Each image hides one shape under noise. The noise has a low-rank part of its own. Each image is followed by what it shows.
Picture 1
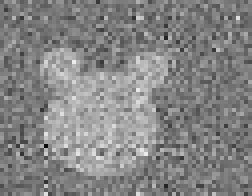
bear's head
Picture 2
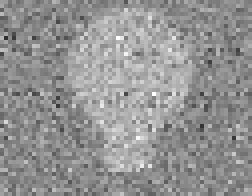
light bulb
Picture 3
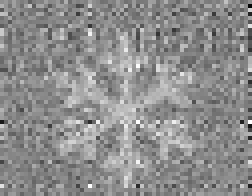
snowflake
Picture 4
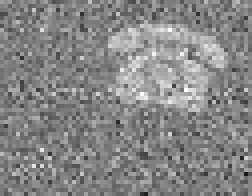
telephone
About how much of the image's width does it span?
half
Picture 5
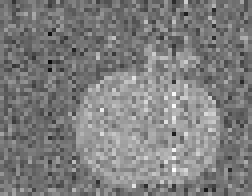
apple
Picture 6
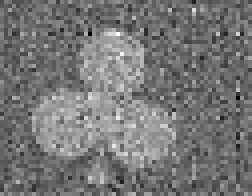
club
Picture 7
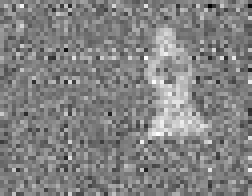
chess bishop
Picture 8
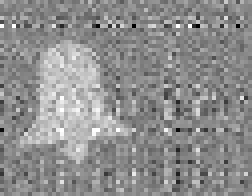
bell
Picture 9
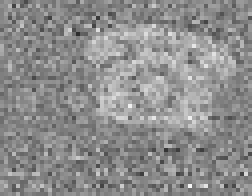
telephone
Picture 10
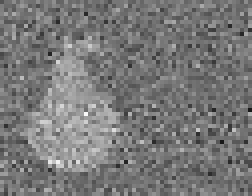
pear
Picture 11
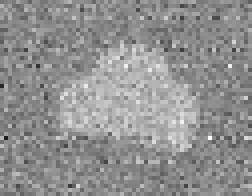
cloud
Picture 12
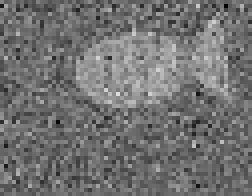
fish
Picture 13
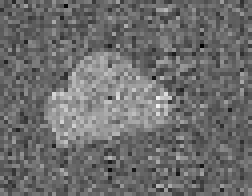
cloud
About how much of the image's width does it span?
half
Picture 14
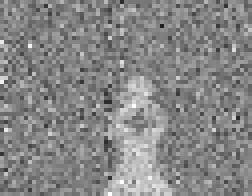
chess bishop
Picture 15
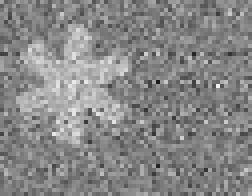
asterisk
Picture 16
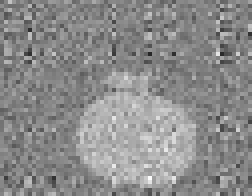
apple
